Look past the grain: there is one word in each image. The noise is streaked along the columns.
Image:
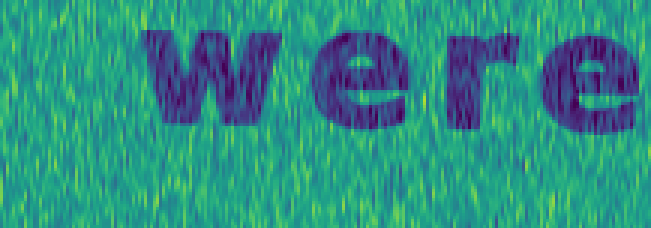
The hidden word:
were
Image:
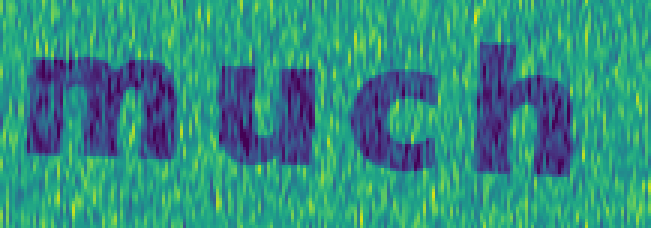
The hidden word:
much
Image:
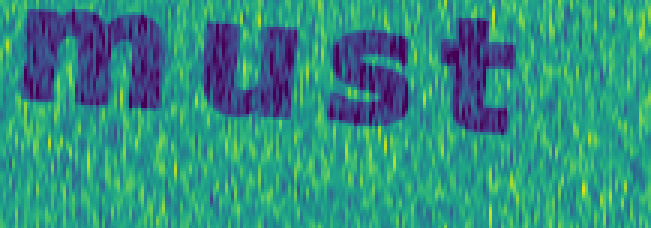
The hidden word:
must
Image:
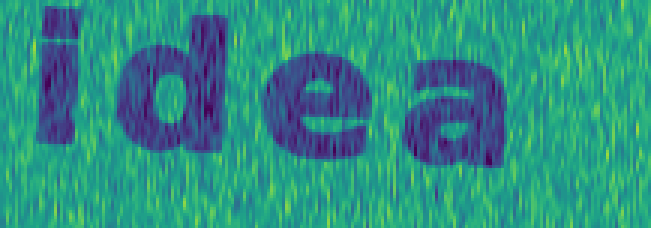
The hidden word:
idea
